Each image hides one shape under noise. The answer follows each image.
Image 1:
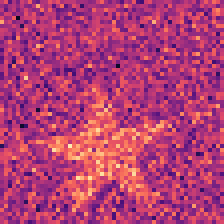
star
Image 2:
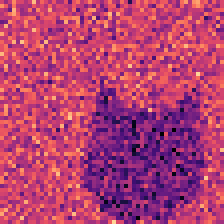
cat's head
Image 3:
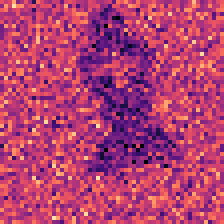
chess bishop
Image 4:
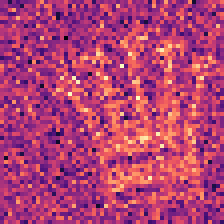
chess queen
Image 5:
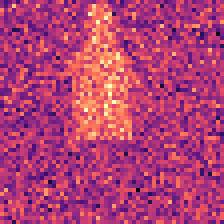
bottle
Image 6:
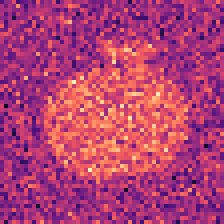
apple
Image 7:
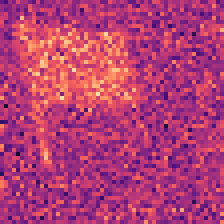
flag
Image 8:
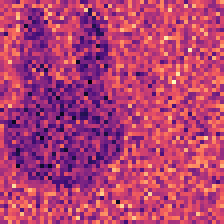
rabbit's head
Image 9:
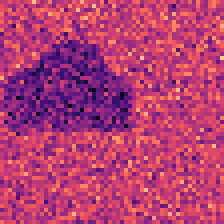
cloud
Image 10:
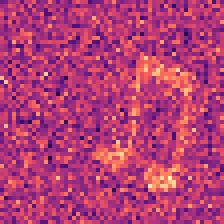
pair of musical notes
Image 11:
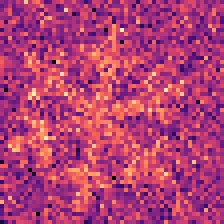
snowflake
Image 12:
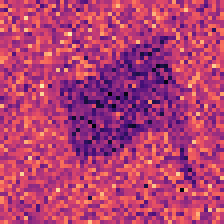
flag
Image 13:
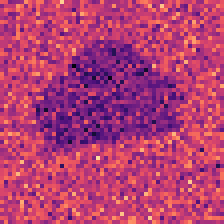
cloud
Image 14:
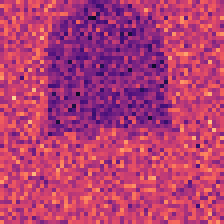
ghost
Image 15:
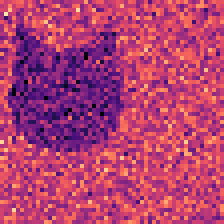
cat's head
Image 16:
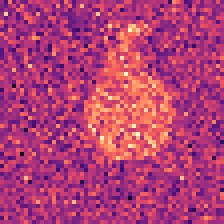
pear
